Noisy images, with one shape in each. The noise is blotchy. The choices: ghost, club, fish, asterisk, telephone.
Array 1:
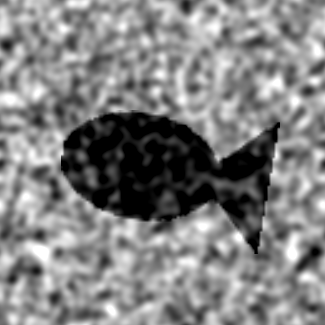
fish
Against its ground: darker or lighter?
darker
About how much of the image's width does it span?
two thirds
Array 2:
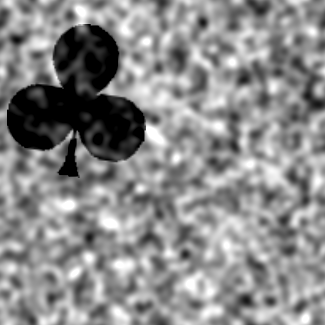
club
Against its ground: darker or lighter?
darker
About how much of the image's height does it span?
half
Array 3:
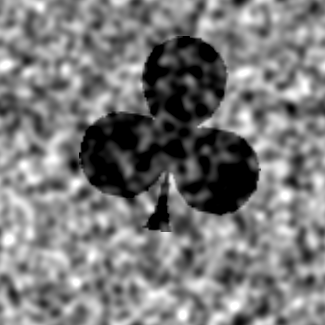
club
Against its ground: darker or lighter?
darker
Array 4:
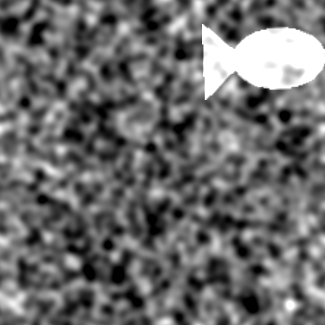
fish
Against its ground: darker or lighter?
lighter
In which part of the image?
top right
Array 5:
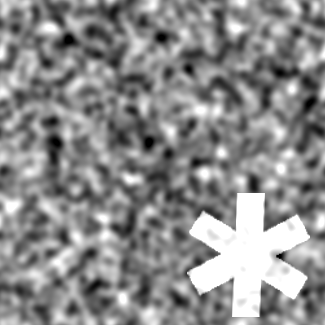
asterisk
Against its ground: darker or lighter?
lighter
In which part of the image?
bottom right
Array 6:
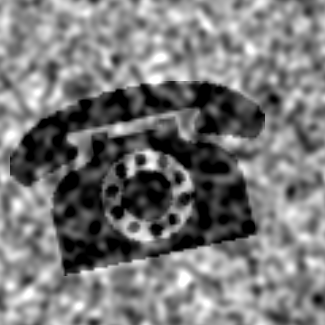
telephone
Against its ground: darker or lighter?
darker
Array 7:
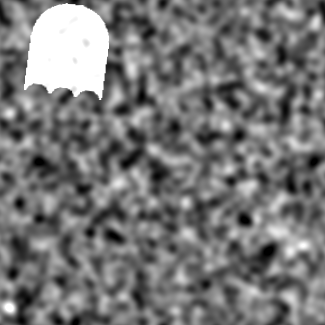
ghost
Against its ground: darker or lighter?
lighter
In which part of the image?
top left
